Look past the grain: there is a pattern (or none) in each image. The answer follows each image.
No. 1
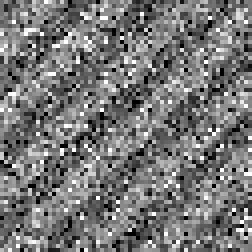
diagonal stripes
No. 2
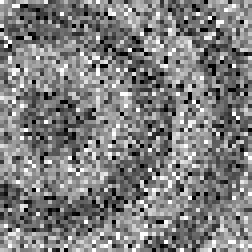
rings round one point
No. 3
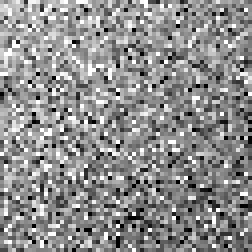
a smooth slope
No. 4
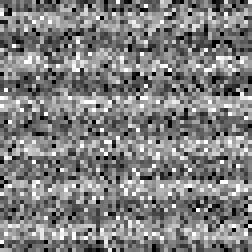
horizontal stripes
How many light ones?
6
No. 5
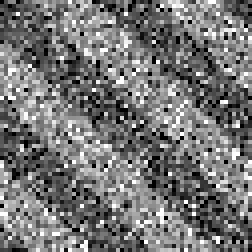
diagonal stripes
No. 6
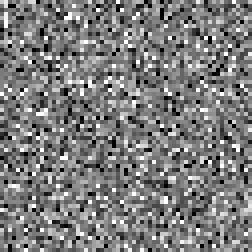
only noise
